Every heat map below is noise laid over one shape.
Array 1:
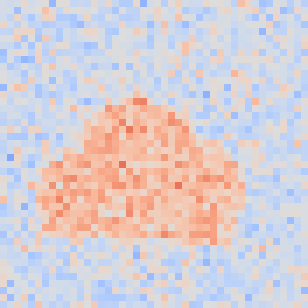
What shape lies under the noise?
cloud
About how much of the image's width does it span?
two thirds
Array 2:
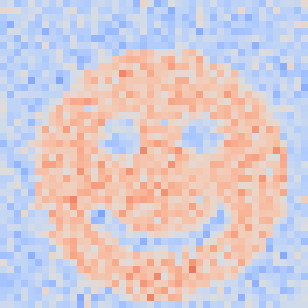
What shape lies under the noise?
smiling face
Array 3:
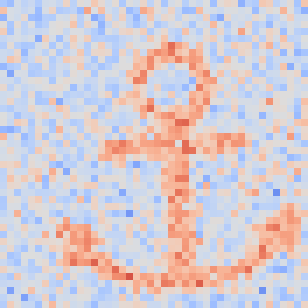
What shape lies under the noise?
anchor
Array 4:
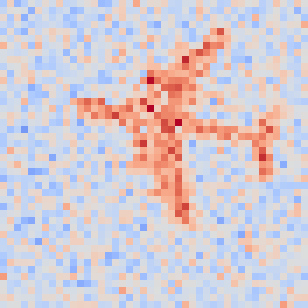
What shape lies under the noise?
airplane
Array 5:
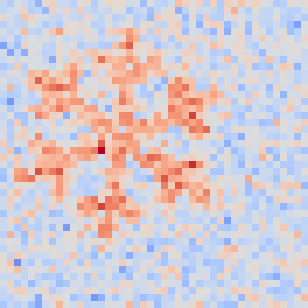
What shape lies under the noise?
snowflake
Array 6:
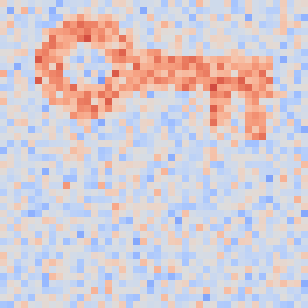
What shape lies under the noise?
key
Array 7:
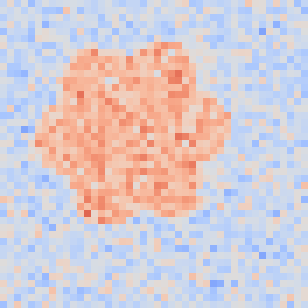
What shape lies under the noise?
flower
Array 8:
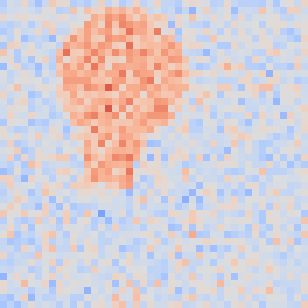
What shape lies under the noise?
light bulb
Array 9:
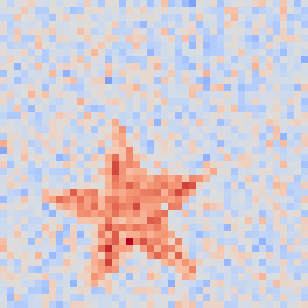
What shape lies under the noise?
star
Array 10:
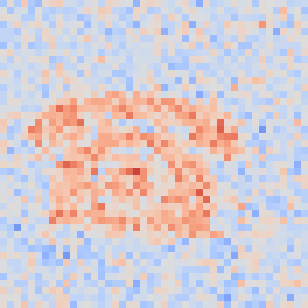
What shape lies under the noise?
telephone
